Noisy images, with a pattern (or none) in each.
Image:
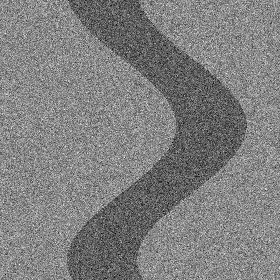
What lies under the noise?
a wavy band
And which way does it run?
top to bottom
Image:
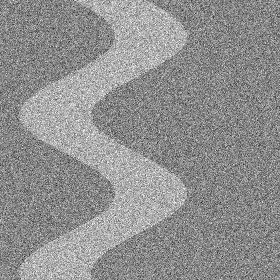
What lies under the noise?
a wavy band
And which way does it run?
top to bottom
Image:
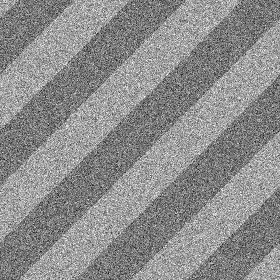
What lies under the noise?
diagonal stripes
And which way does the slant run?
bottom left to top right
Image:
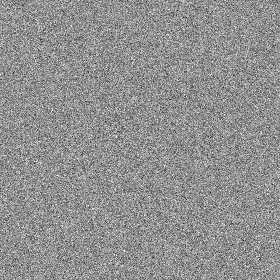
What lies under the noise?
only noise
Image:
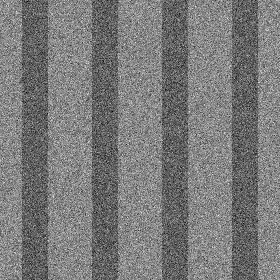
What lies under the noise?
vertical stripes
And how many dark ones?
4
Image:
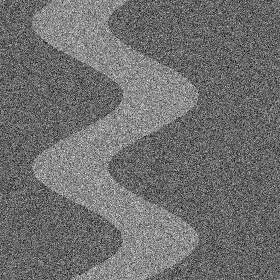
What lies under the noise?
a wavy band
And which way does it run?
top to bottom
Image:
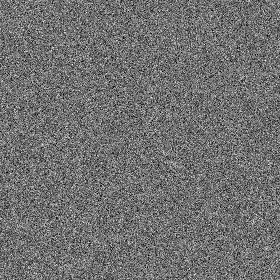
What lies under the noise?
only noise
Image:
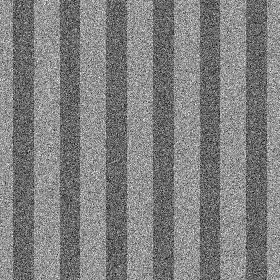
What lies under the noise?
vertical stripes
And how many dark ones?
6
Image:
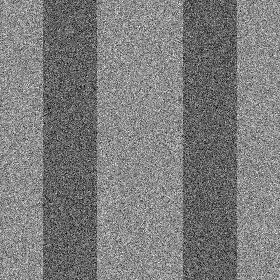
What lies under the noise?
vertical stripes
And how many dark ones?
2
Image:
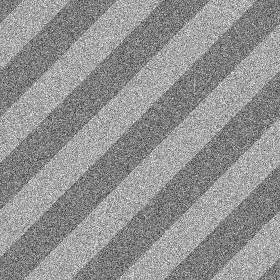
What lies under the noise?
diagonal stripes
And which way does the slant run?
bottom left to top right
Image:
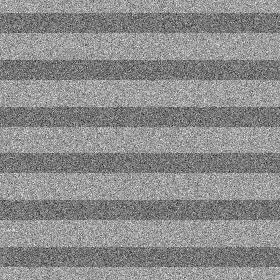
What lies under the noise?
horizontal stripes
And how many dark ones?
6
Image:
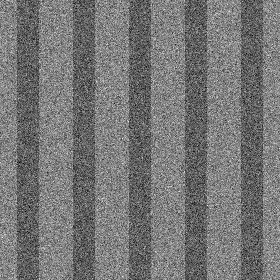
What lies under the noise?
vertical stripes
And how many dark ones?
5
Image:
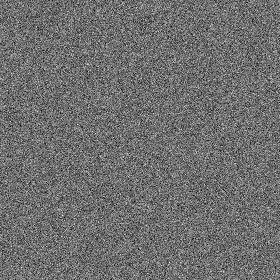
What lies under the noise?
only noise
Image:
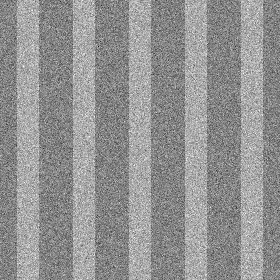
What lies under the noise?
vertical stripes
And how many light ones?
5
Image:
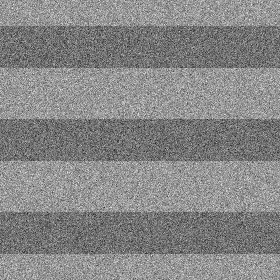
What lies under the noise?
horizontal stripes
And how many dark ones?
3
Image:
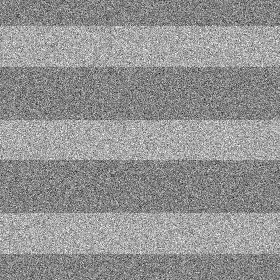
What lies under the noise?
horizontal stripes
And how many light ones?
3
